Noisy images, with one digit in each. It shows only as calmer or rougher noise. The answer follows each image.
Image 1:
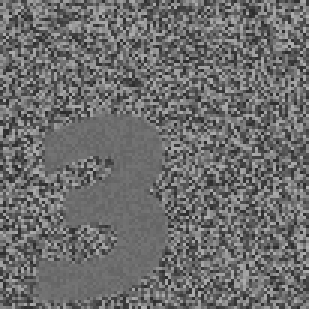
3
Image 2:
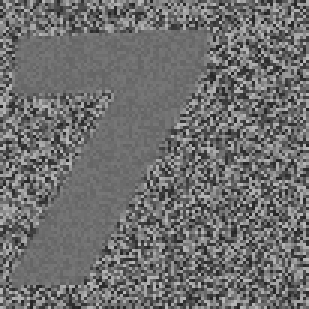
7
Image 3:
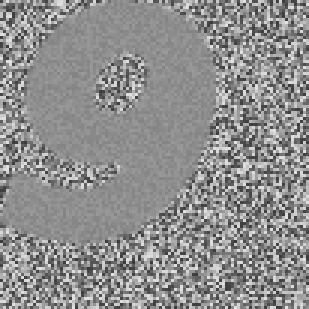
9
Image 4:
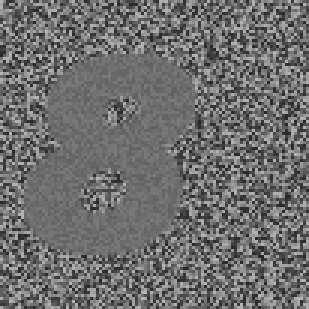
8
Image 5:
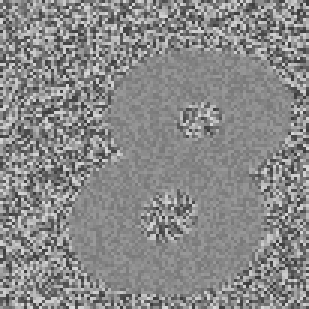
8
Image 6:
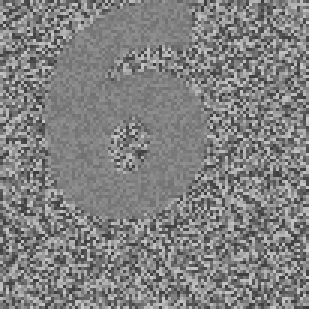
6
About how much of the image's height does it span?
two thirds
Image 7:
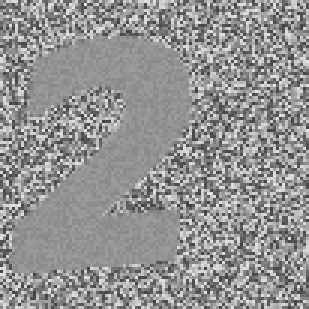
2
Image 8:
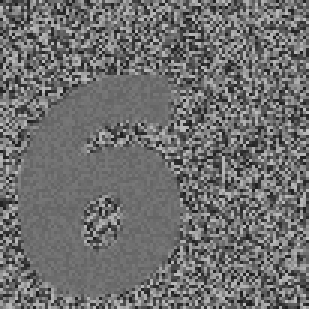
6
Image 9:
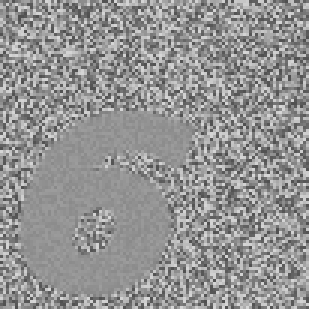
6
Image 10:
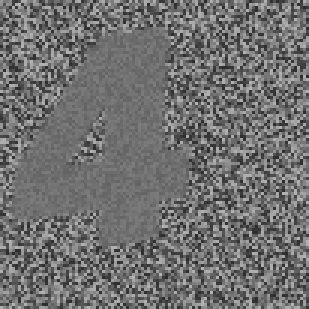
4
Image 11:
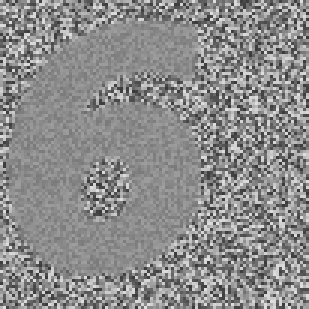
6
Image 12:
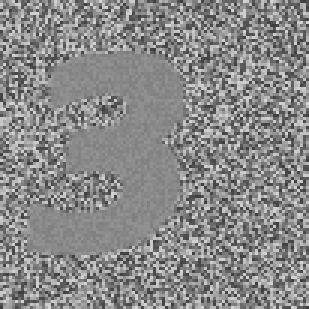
3
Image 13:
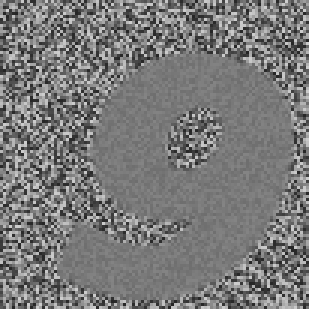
9
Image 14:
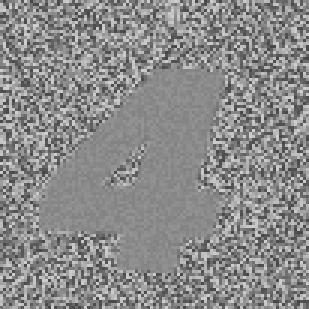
4
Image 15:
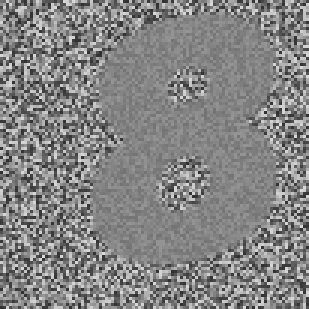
8
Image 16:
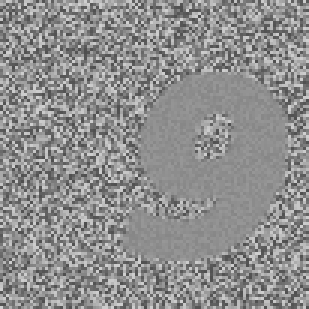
9
